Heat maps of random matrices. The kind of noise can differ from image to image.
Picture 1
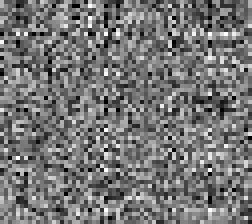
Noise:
low rank plus noise
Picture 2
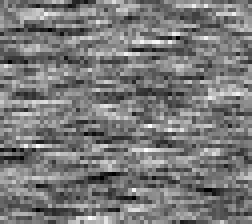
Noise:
streaked along the rows
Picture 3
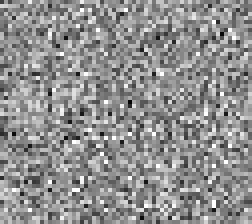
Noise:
low rank plus noise
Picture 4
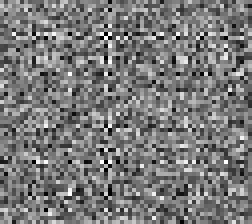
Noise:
low rank plus noise
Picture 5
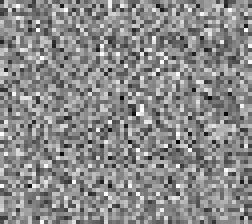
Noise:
low rank plus noise
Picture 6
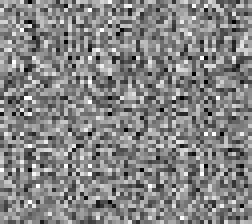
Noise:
low rank plus noise
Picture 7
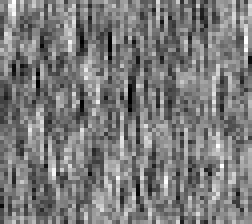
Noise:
streaked along the columns
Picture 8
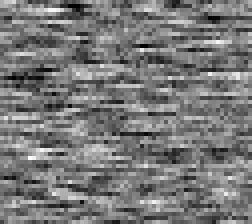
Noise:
streaked along the rows
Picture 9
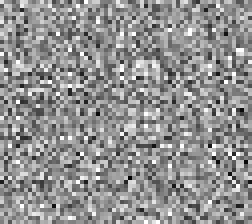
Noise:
low rank plus noise
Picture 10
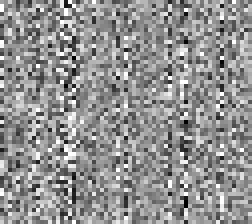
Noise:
columns of uneven size
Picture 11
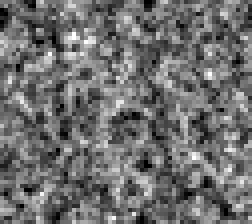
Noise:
blotchy
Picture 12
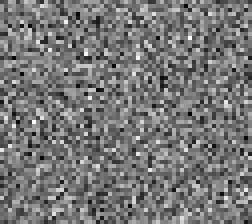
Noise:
independent entries
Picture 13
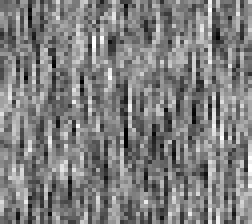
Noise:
streaked along the columns
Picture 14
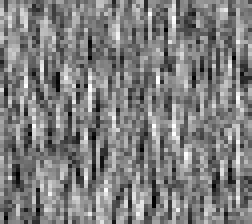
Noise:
streaked along the columns
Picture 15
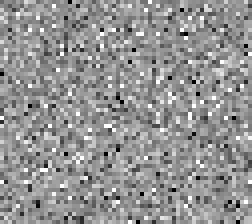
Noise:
heavy tails
